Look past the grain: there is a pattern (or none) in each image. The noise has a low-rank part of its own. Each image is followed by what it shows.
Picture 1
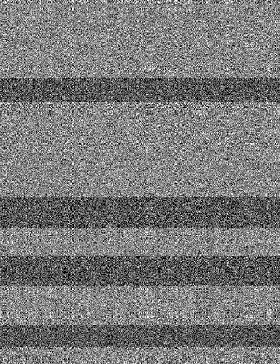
bands of rows
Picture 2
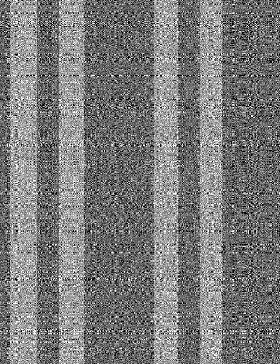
bands of columns
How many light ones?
4
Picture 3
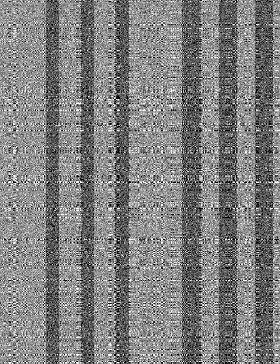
bands of columns
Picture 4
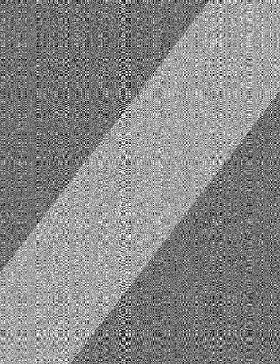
a diagonal band
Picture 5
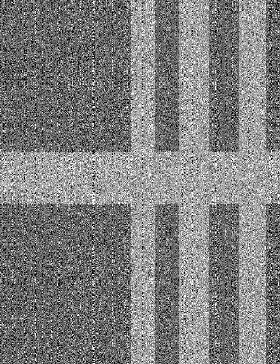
bands of rows crossing bands of columns
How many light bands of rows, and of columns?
1 and 3
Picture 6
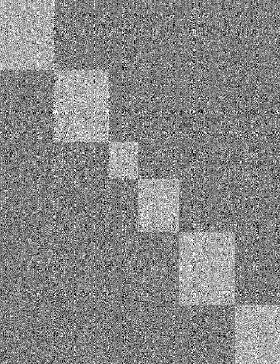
blocks along the diagonal
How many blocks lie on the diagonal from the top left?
6
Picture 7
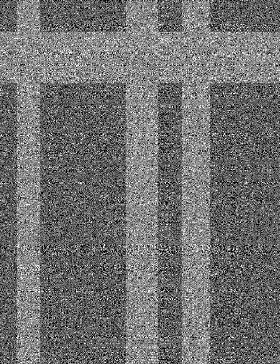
bands of rows crossing bands of columns
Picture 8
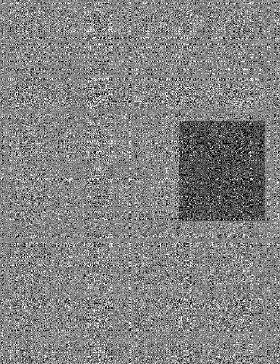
one block
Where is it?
middle right
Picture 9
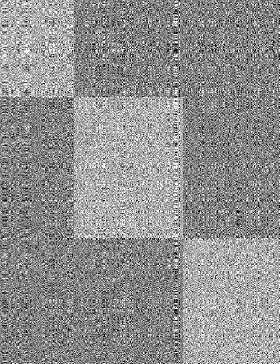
blocks along the diagonal
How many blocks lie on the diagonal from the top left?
3
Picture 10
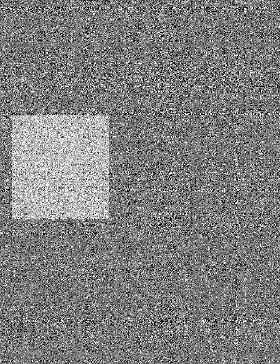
one block
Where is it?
middle left
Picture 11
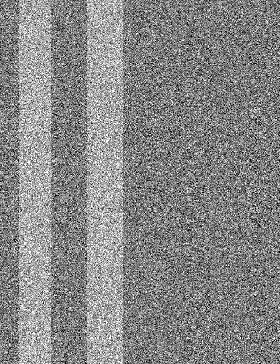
bands of columns
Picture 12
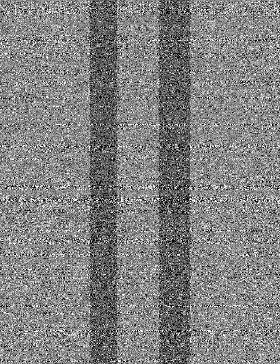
bands of columns
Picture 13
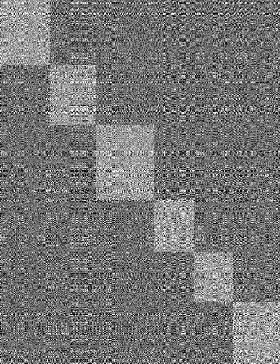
blocks along the diagonal
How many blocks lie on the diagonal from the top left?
6
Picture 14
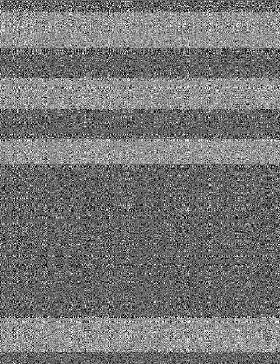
bands of rows
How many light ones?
4
